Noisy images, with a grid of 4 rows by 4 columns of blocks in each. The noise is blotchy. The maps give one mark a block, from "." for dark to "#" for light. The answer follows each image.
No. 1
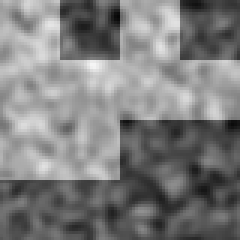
#.#.
####
##..
....
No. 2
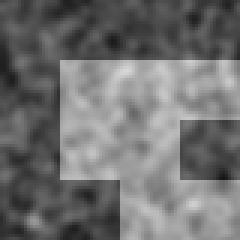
....
.###
.##.
..##
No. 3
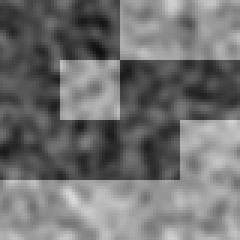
..##
.#..
...#
####
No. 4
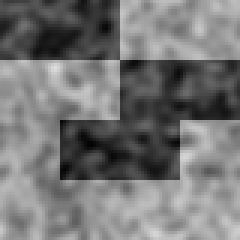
..##
##..
#..#
####
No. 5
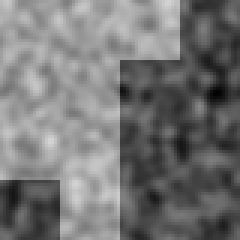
###.
##..
##..
.#..
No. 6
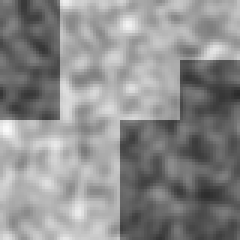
.###
.##.
##..
##..
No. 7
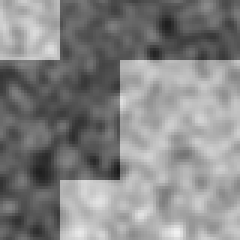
#...
..##
..##
.###
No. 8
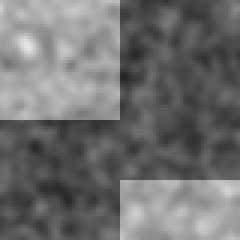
##..
##..
....
..##
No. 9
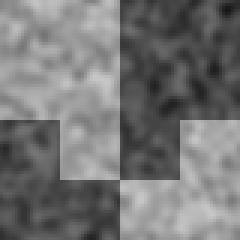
##..
##..
.#.#
..##
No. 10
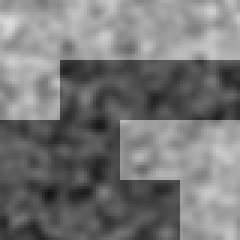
####
#...
..##
...#
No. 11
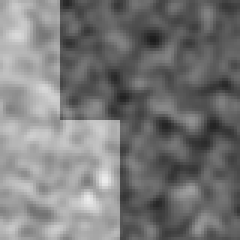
#...
#...
##..
##..
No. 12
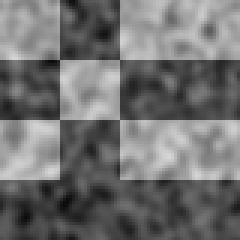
#.##
.#..
#.##
....
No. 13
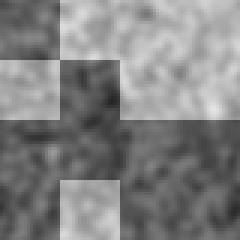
.###
#.##
....
.#..
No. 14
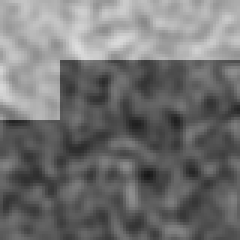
####
#...
....
....
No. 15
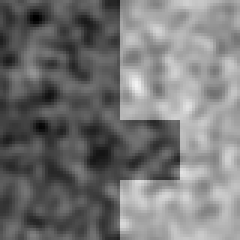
..##
..##
...#
..##
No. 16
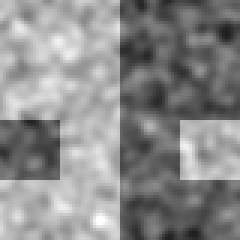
##..
##..
.#.#
##..
